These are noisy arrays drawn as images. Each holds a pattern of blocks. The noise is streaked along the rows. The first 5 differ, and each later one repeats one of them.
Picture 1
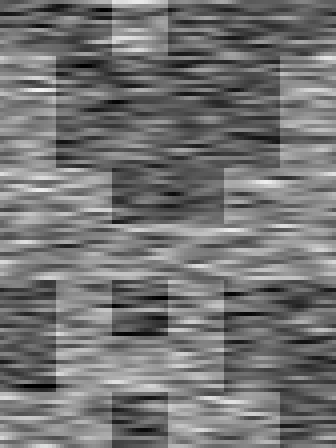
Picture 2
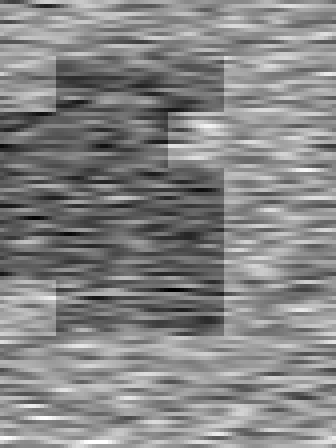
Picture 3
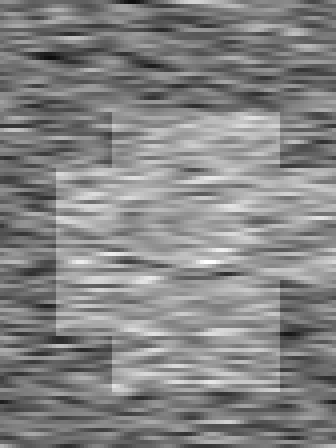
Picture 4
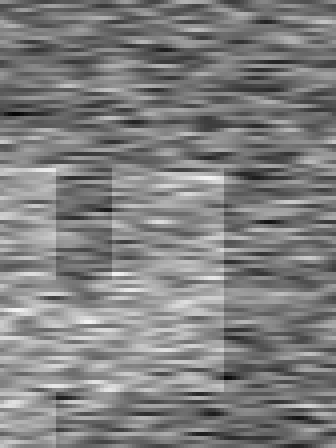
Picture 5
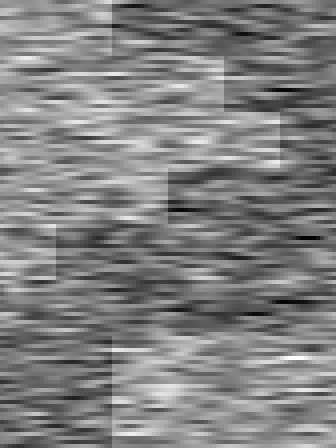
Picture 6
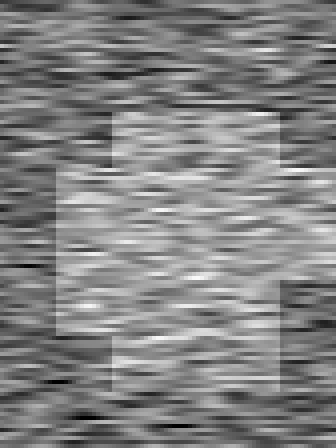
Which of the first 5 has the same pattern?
3
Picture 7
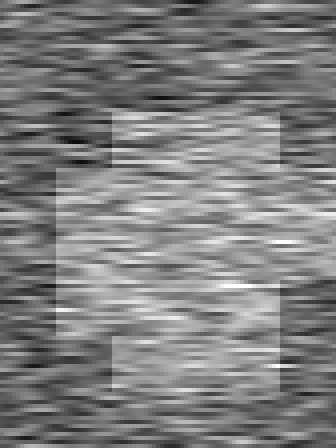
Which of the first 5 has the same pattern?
3
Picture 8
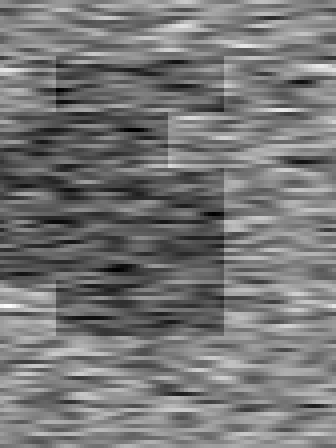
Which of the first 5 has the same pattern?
2
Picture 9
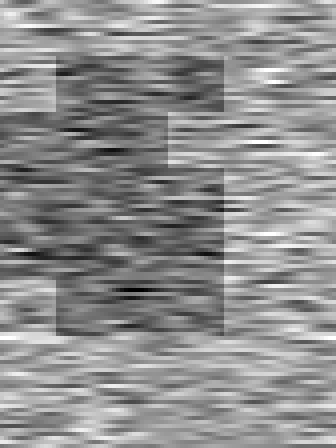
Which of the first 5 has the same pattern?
2
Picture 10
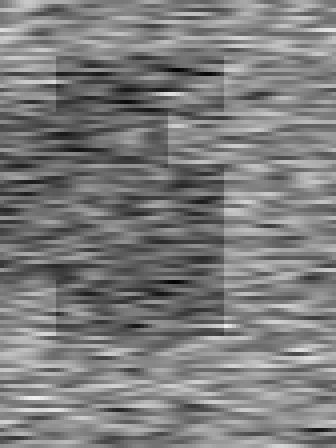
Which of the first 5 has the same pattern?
2
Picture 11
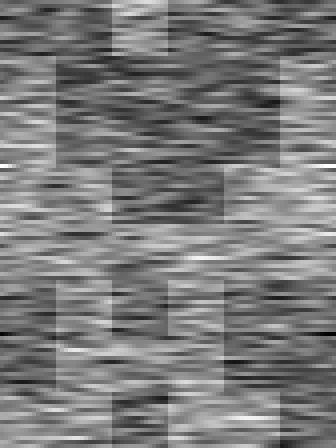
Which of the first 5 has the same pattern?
1
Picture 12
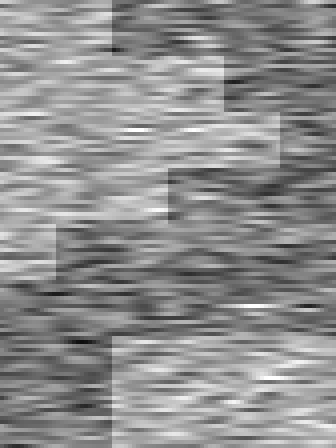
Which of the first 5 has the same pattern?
5
